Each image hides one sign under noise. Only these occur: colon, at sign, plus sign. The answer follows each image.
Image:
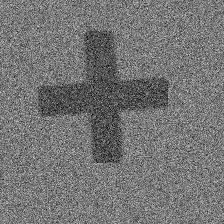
plus sign
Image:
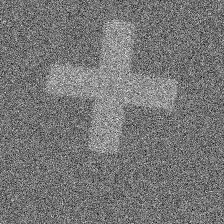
plus sign
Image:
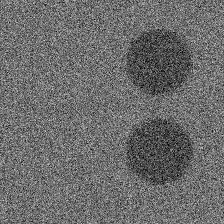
colon
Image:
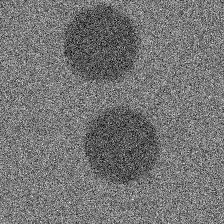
colon
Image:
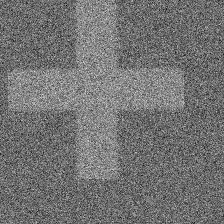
plus sign
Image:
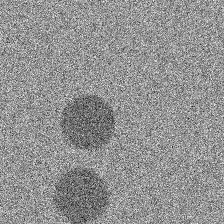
colon
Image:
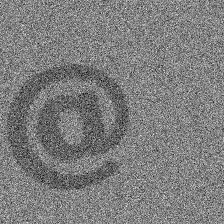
at sign
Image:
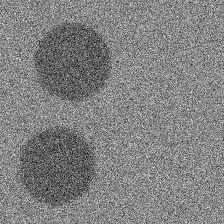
colon
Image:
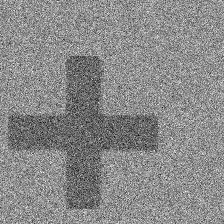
plus sign
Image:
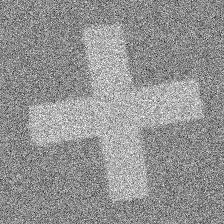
plus sign
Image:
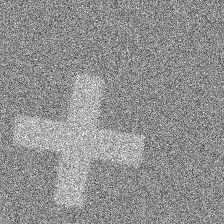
plus sign
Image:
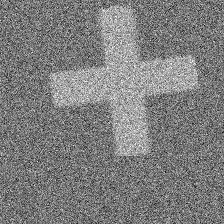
plus sign
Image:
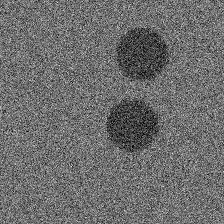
colon
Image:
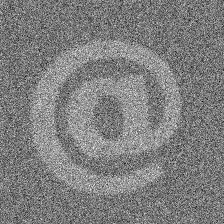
at sign
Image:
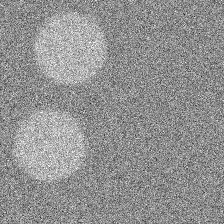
colon
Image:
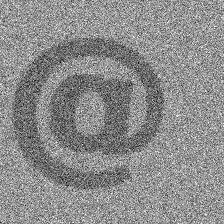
at sign
